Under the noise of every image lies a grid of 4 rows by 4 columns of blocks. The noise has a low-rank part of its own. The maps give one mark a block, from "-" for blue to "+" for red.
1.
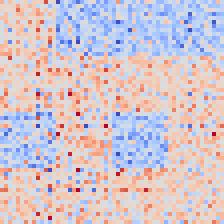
+ - - -
+ + + +
- + - +
+ + + +
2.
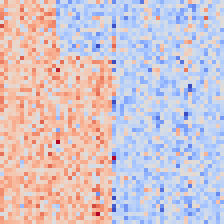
+ - - -
+ + - -
+ + - -
+ + - -
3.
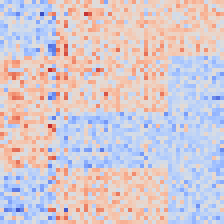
- + + +
+ + + -
+ - - -
- + + -
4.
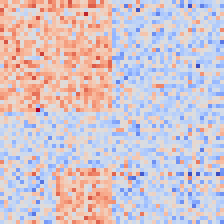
+ + - -
+ + - -
- - - -
- + - -
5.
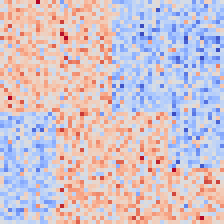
+ + - -
+ + - -
- + + -
- + + +
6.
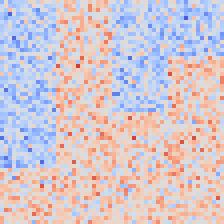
- + - -
- + - +
- + + +
+ + + +
